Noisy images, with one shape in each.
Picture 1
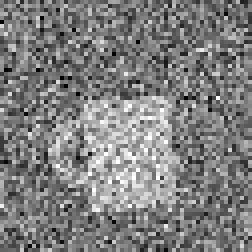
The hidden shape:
cup
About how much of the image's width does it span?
half
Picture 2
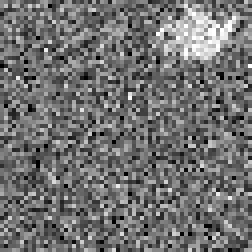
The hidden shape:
teapot
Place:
top right
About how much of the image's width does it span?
a third
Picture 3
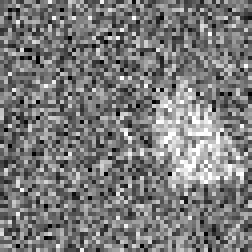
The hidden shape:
chess knight
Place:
middle right
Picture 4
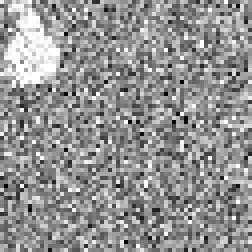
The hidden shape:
pear
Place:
top left
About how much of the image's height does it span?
a third
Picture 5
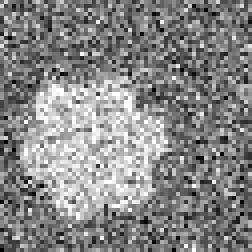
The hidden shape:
flower
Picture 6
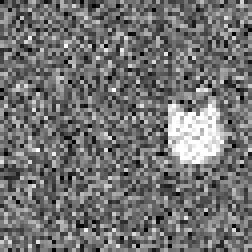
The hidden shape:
cat's head
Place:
middle right
